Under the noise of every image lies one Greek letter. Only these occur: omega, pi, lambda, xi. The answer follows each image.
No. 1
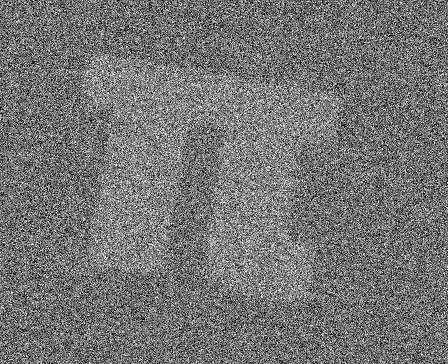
pi
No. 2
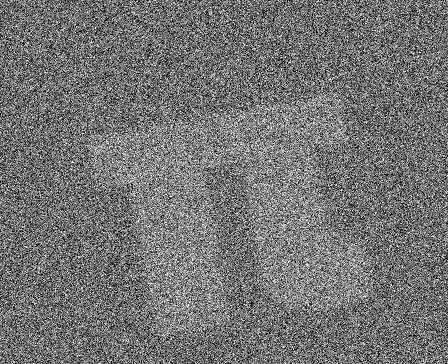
pi
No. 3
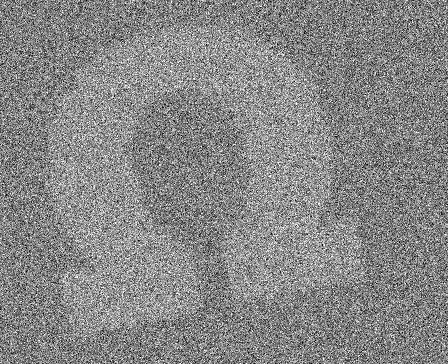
omega
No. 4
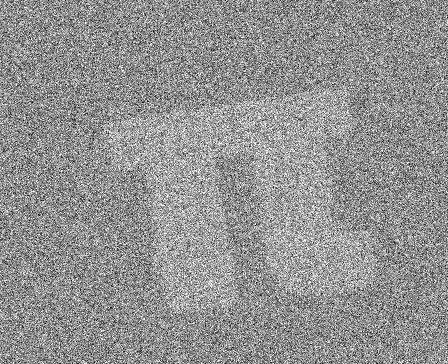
pi
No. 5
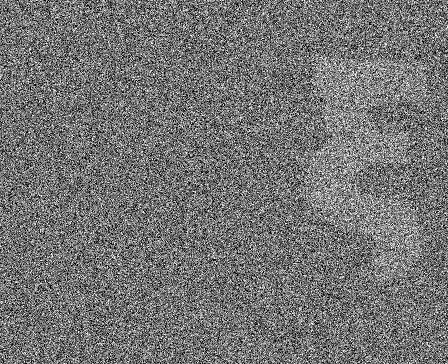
xi
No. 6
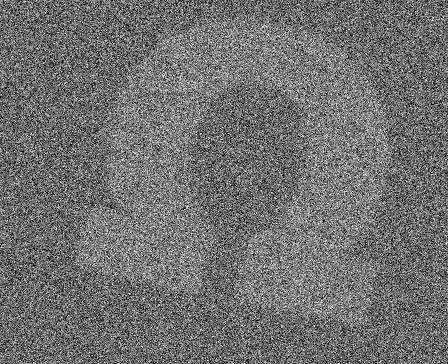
omega
